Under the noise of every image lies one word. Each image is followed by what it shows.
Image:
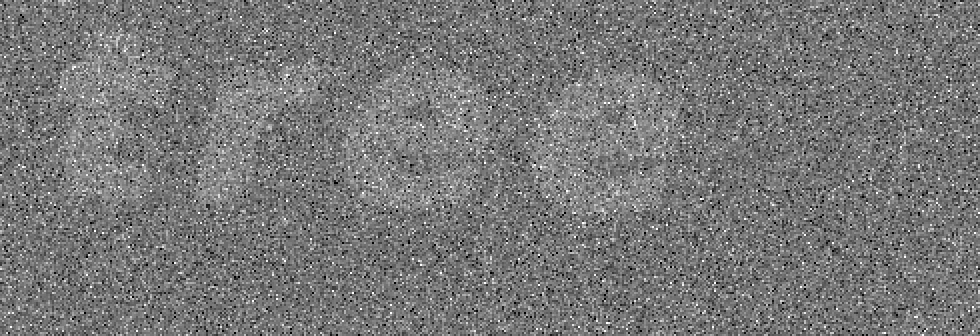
tree
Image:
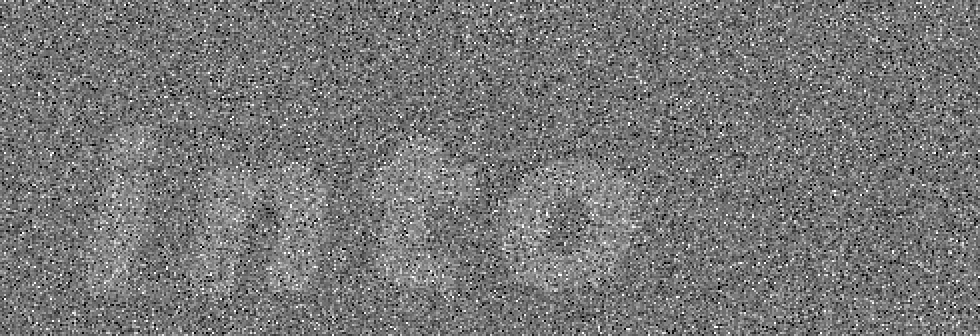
into
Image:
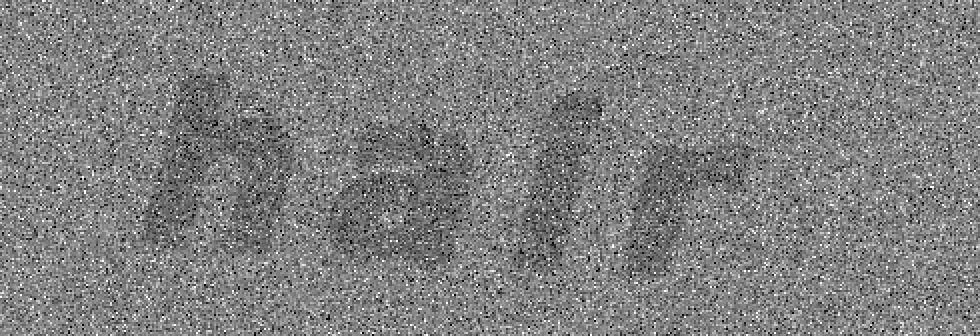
hair
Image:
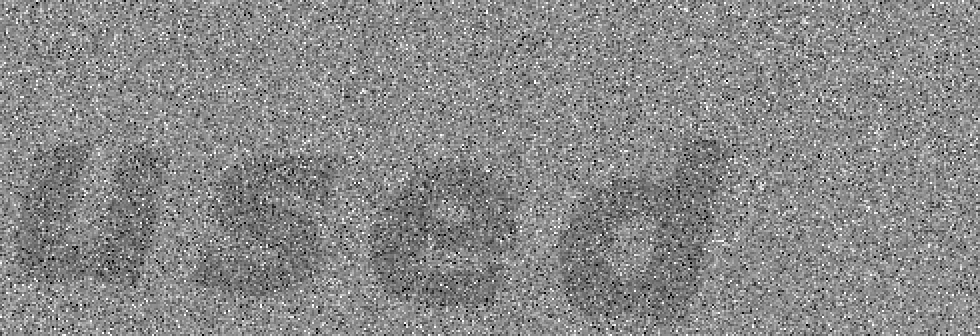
used
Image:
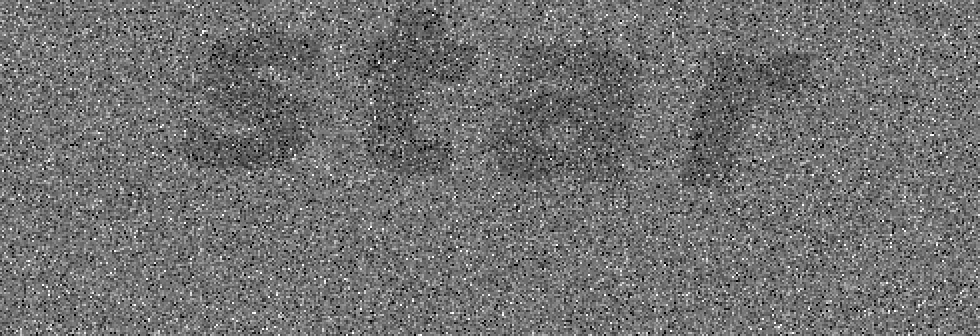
star
